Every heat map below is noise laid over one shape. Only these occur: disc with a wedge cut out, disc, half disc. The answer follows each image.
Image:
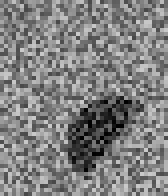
half disc
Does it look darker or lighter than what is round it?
darker
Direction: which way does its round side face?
up and left
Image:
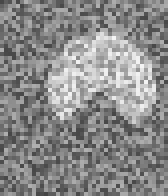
disc with a wedge cut out
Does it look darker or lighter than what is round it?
lighter
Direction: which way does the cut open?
down
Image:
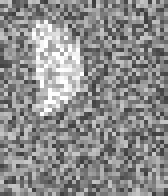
half disc
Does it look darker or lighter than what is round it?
lighter
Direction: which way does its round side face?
right
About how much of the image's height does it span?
half
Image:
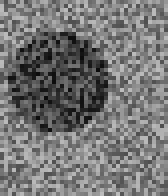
disc
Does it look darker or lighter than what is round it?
darker
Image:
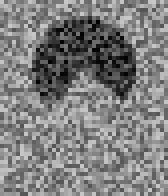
disc with a wedge cut out
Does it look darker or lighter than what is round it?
darker
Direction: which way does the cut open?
down
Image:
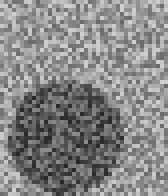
disc
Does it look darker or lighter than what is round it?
darker
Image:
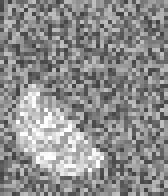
half disc
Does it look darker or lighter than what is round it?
lighter
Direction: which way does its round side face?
down and left
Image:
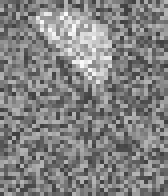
half disc
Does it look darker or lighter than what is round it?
lighter
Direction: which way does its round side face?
up and right
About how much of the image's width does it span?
half
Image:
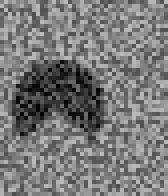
disc with a wedge cut out
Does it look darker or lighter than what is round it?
darker
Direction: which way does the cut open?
down
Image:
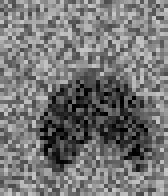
disc with a wedge cut out
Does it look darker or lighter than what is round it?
darker
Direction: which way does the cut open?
down
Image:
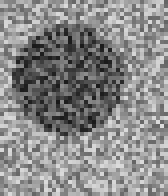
disc
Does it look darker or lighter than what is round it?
darker
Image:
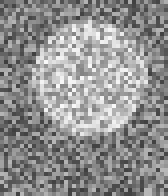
disc
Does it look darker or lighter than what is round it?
lighter
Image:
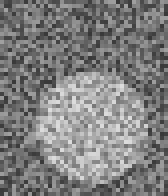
disc
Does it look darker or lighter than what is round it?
lighter
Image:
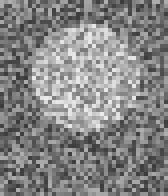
disc
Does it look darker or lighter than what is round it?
lighter
